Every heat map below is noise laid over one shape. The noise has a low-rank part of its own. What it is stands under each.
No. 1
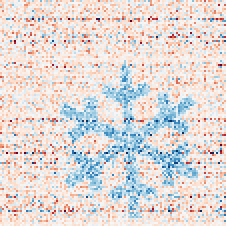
blue snowflake
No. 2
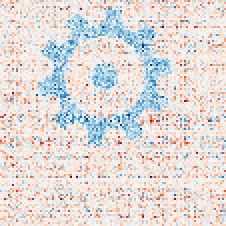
blue gear
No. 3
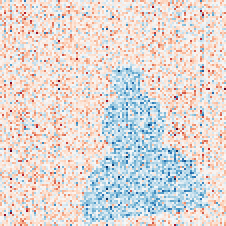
blue chess pawn
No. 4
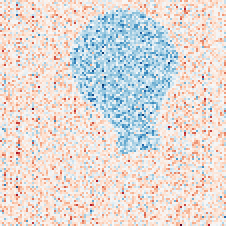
blue light bulb
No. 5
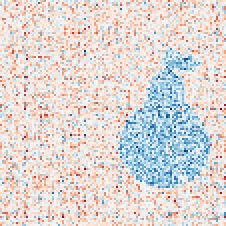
blue pear
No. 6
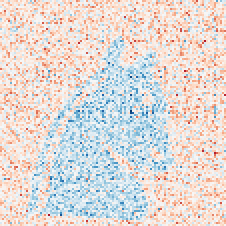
blue chess knight
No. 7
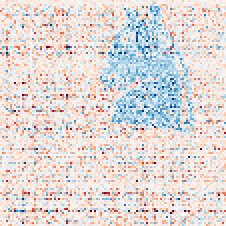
blue chess knight
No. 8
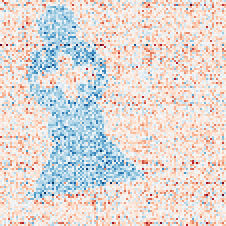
blue chess bishop
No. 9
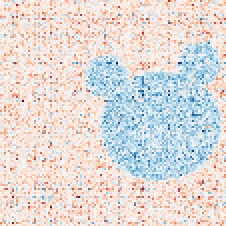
blue bear's head
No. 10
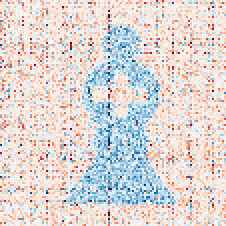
blue chess bishop
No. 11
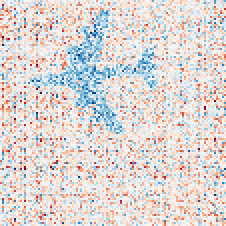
blue airplane
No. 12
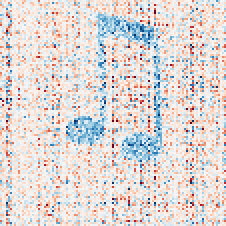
blue pair of musical notes
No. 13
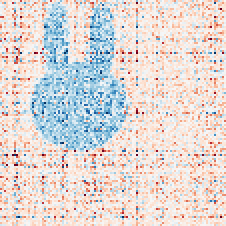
blue rabbit's head
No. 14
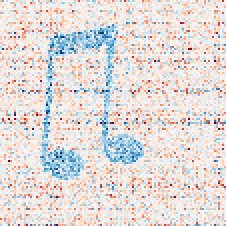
blue pair of musical notes
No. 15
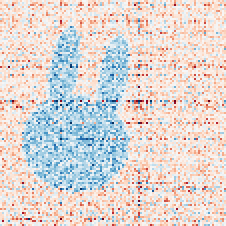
blue rabbit's head
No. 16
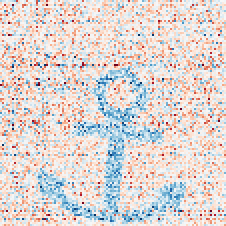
blue anchor
